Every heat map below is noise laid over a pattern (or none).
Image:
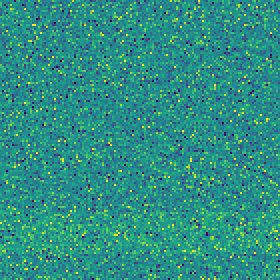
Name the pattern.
one horizontal stripe
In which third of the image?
bottom
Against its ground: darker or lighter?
lighter
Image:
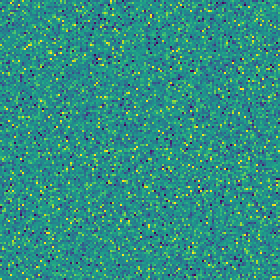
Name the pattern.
only noise
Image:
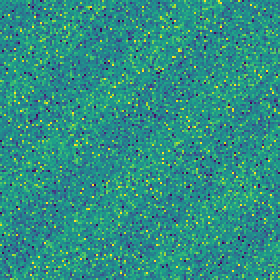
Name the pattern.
diagonal stripes
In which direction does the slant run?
bottom left to top right
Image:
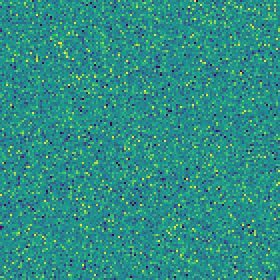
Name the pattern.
only noise
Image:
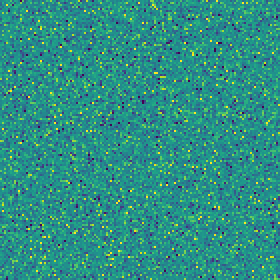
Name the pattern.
only noise
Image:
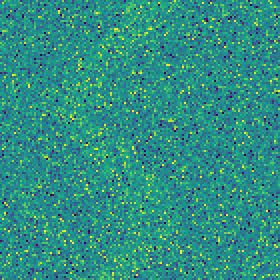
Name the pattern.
a wavy band
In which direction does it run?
top to bottom
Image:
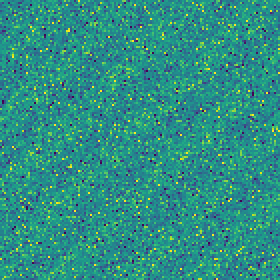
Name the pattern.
diagonal stripes
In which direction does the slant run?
bottom left to top right
